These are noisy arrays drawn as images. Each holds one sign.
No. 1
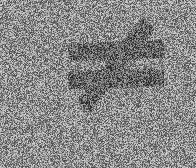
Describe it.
dark not-equal sign
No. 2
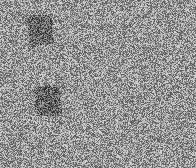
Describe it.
dark colon
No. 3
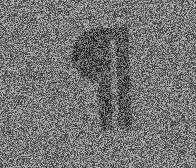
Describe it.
dark pilcrow
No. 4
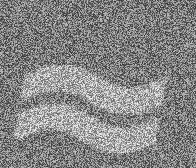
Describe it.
light approximately sign
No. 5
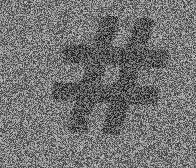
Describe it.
dark hash sign
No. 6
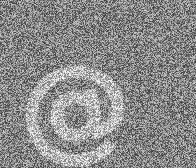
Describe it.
light at sign
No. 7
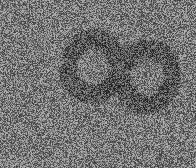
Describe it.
dark infinity sign
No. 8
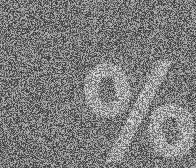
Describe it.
light percent sign
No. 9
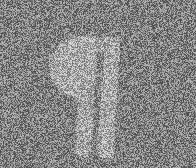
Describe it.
light pilcrow
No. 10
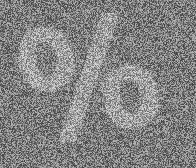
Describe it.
light percent sign
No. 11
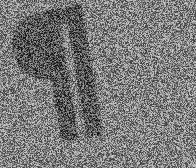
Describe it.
dark pilcrow
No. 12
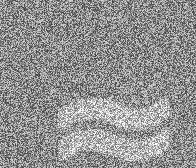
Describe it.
light approximately sign
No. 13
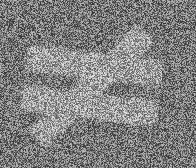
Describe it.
light not-equal sign
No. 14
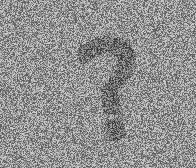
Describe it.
dark question mark
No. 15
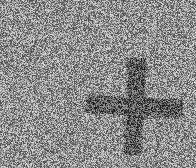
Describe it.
dark plus sign
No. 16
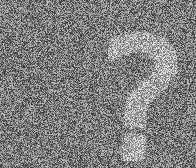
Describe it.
light question mark
